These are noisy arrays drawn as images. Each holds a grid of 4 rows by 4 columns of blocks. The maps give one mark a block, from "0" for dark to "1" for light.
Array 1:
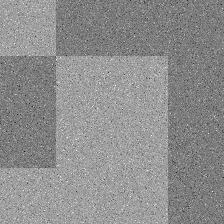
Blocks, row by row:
1 0 0 0
0 1 1 0
0 1 1 0
1 1 1 0
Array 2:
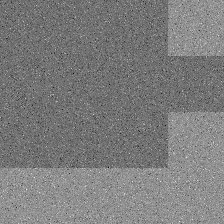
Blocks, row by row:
0 0 0 1
0 0 0 0
0 0 0 1
1 1 1 1
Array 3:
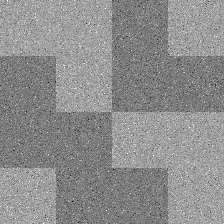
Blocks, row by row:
1 1 0 1
0 1 0 0
0 0 1 1
1 0 0 1
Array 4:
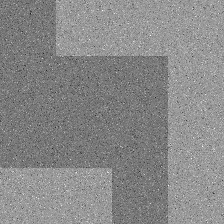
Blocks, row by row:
0 1 1 1
0 0 0 1
0 0 0 1
1 1 0 1
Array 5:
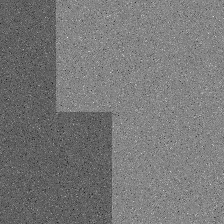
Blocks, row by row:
0 1 1 1
0 1 1 1
0 0 1 1
0 0 1 1
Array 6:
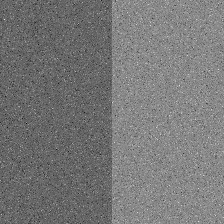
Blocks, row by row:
0 0 1 1
0 0 1 1
0 0 1 1
0 0 1 1
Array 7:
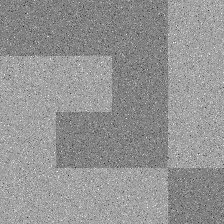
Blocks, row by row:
0 0 0 1
1 1 0 1
1 0 0 1
1 1 1 0
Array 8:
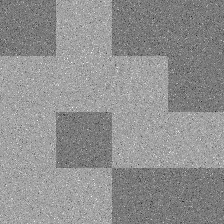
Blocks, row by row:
0 1 0 0
1 1 1 0
1 0 1 1
1 1 0 0
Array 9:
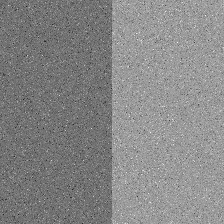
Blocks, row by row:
0 0 1 1
0 0 1 1
0 0 1 1
0 0 1 1
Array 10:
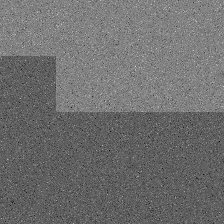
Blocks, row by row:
1 1 1 1
0 1 1 1
0 0 0 0
0 0 0 0
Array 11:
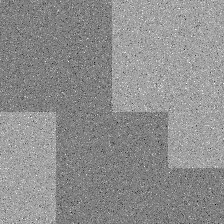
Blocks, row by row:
0 0 1 1
0 0 1 1
1 0 0 1
1 0 0 0
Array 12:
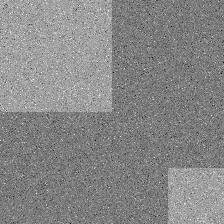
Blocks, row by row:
1 1 0 0
1 1 0 0
0 0 0 0
0 0 0 1
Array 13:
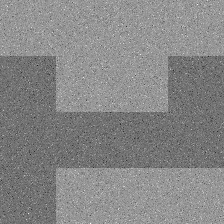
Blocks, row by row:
1 1 1 1
0 1 1 0
0 0 0 0
0 1 1 1
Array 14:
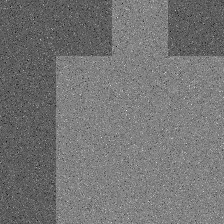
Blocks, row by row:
0 0 1 0
0 1 1 1
0 1 1 1
0 1 1 1
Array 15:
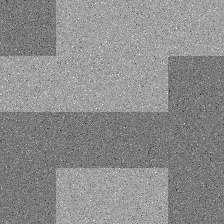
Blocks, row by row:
0 1 1 1
1 1 1 0
0 0 0 0
0 1 1 0
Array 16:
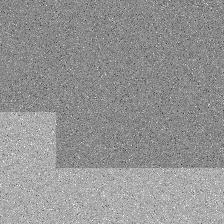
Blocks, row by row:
0 0 0 0
0 0 0 0
1 0 0 0
1 1 1 1
